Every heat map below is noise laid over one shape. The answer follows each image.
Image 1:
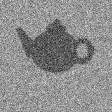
teapot
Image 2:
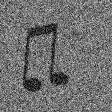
pair of musical notes
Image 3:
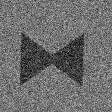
bow tie
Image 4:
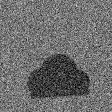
cloud
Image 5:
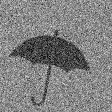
umbrella
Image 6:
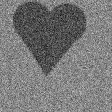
heart
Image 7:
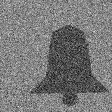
bell
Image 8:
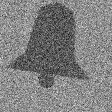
bell
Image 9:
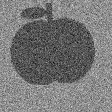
apple
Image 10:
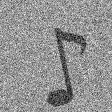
musical note
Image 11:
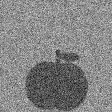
apple
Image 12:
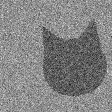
cat's head
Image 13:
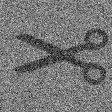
pair of scissors
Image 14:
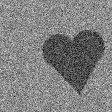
heart
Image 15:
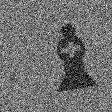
chess bishop
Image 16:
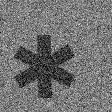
asterisk
